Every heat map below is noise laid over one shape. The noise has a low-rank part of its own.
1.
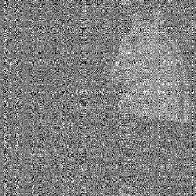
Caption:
light chess knight
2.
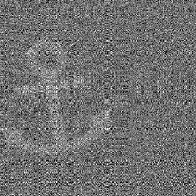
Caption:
light anchor
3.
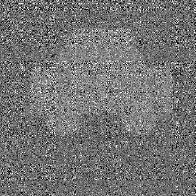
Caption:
light car
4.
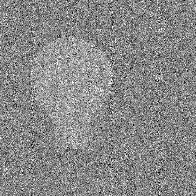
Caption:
light light bulb
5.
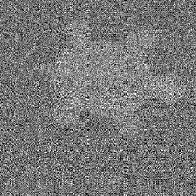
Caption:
light turtle
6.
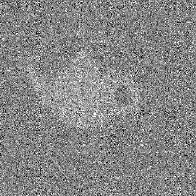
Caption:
light teapot
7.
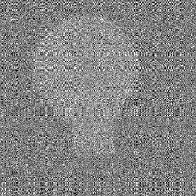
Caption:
light light bulb
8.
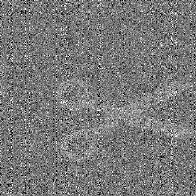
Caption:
light pair of scissors
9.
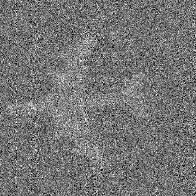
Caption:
light airplane
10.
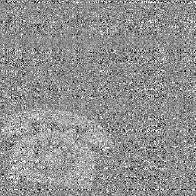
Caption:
light telephone
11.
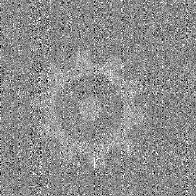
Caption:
light gear
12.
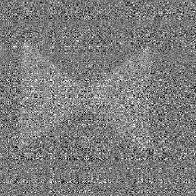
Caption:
light bow tie
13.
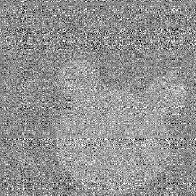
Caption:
light bear's head
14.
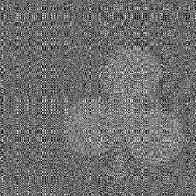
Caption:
light club
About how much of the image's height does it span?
two thirds
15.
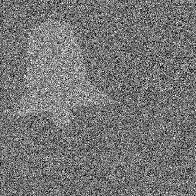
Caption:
light bell
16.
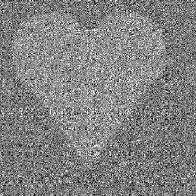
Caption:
light heart
